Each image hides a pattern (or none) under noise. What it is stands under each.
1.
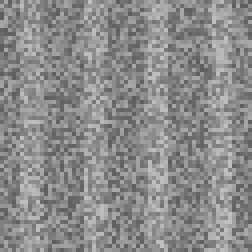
vertical stripes
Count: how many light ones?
4
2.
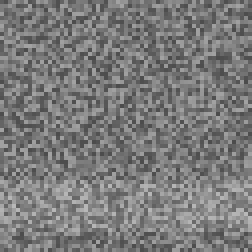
one horizontal stripe
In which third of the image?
bottom
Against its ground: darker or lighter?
lighter
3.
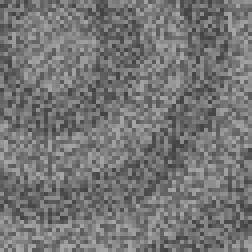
rings round one point
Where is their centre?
top left
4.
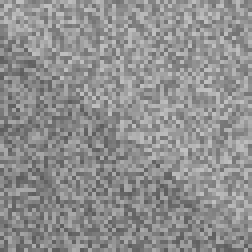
a sharp edge
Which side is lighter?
top right
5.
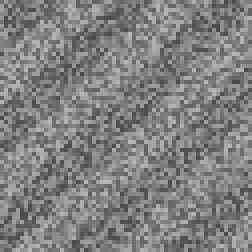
diagonal stripes
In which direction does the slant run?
bottom left to top right
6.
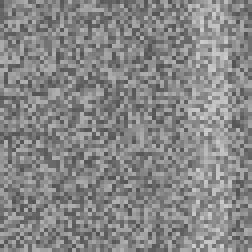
one vertical stripe
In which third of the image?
right
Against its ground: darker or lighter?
lighter
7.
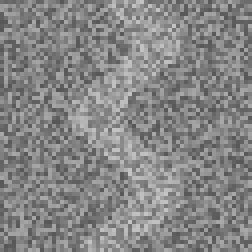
a wavy band
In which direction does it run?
top to bottom
